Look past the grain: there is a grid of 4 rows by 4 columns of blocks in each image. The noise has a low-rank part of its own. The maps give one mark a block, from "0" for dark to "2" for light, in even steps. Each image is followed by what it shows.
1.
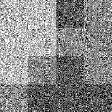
2 2 0 1
2 2 1 1
2 1 0 1
1 0 0 0
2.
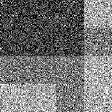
0 0 0 2
0 0 0 1
1 1 1 2
2 2 1 2
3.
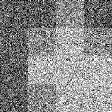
0 0 1 0
0 1 2 1
0 2 2 2
0 1 2 2
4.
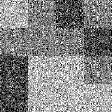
2 1 0 1
1 1 1 0
0 2 2 1
0 2 2 2
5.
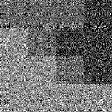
1 1 1 0
2 1 0 0
2 2 1 0
2 2 2 2
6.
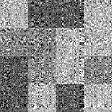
2 0 0 2
1 1 2 2
0 1 2 1
0 2 0 2
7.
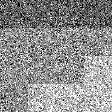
0 0 0 0
1 1 1 1
1 1 1 2
1 2 2 2
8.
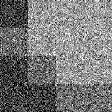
0 2 2 2
1 2 2 2
0 1 2 2
0 0 1 1
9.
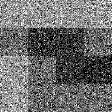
2 2 2 2
1 0 0 1
2 1 0 0
2 1 1 1
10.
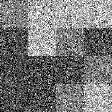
1 2 2 2
0 2 1 0
0 0 0 1
0 0 1 2
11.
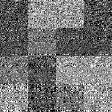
0 2 2 0
0 1 0 0
1 0 2 2
2 0 1 2
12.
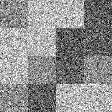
1 2 2 0
2 2 0 0
2 1 0 1
1 0 2 2
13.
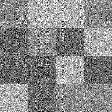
1 2 2 1
0 1 0 2
0 0 2 0
2 0 1 1
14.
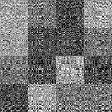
2 1 0 2
2 0 0 1
1 0 2 0
0 2 1 1
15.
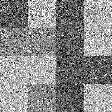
0 2 0 2
1 1 0 2
2 2 0 0
2 1 0 2
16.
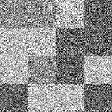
1 1 2 0
2 2 0 0
2 1 0 2
0 2 2 0
